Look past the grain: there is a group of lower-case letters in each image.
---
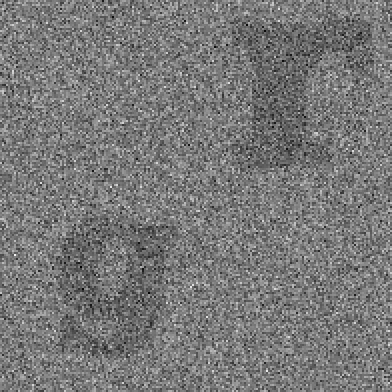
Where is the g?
bottom left
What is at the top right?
r
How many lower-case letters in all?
2
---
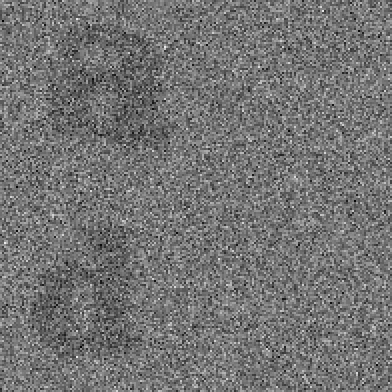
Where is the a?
top left
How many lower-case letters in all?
2
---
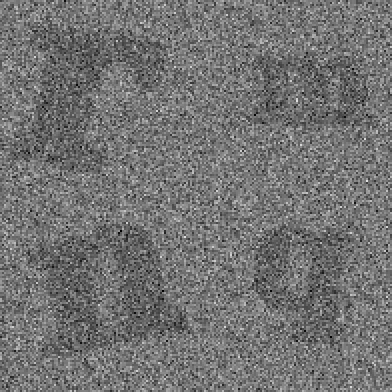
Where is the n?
bottom left
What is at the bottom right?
q
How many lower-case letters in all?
4
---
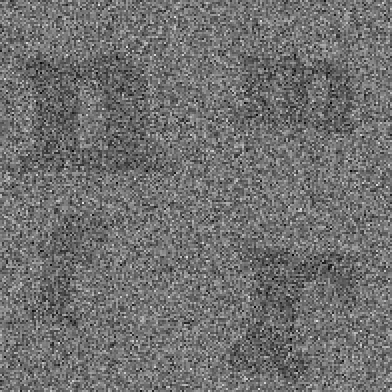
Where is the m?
top right
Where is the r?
bottom right
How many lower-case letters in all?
4
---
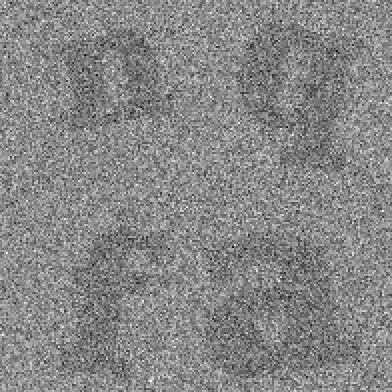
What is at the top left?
n
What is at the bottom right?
a
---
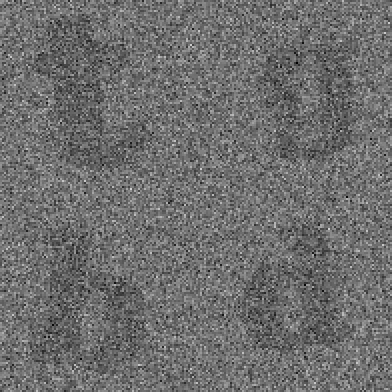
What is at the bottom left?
b
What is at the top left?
t
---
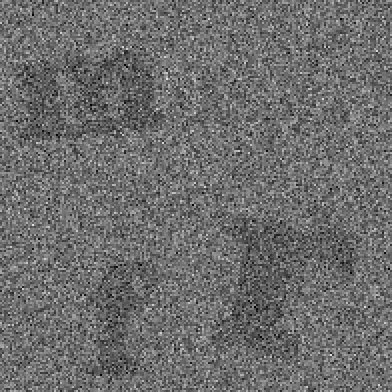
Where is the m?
top left
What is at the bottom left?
f
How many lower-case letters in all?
3
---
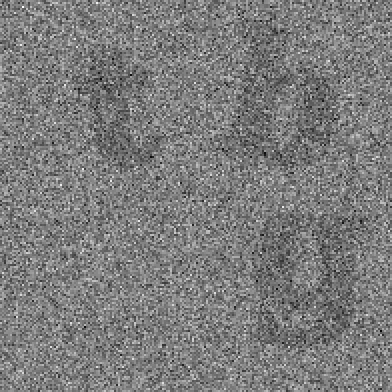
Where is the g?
bottom right
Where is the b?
top right
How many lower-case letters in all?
3
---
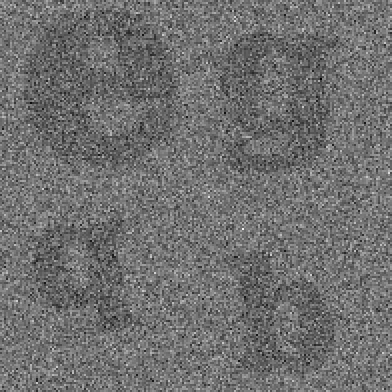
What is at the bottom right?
b
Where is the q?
bottom left
